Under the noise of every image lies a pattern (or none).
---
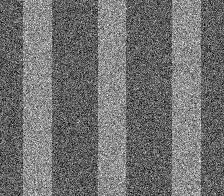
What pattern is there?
vertical stripes
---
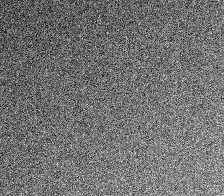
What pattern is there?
a smooth slope
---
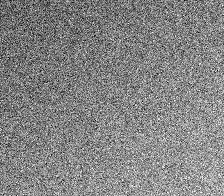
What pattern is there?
a smooth slope
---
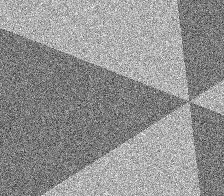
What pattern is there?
spokes from one point
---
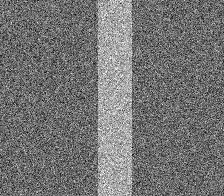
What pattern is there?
one vertical stripe
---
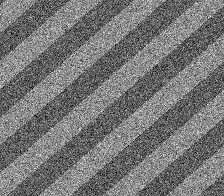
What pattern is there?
diagonal stripes
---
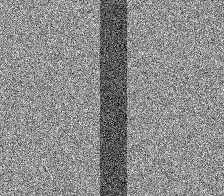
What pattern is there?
one vertical stripe
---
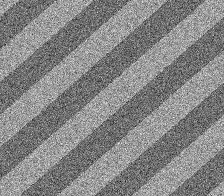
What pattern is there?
diagonal stripes
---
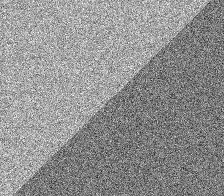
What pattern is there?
a sharp edge
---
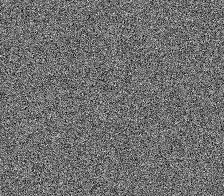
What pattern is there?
only noise
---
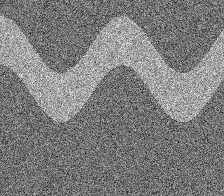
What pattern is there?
a wavy band
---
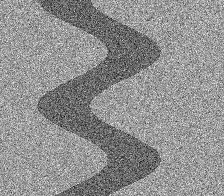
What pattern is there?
a wavy band
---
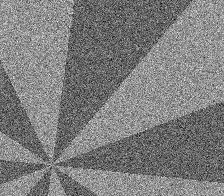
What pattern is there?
spokes from one point
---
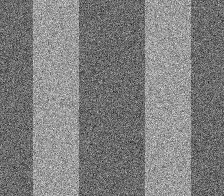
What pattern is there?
vertical stripes
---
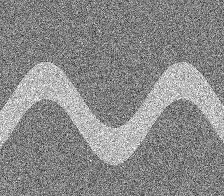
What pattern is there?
a wavy band
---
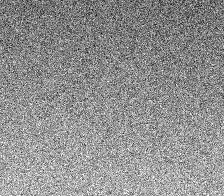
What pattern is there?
a smooth slope
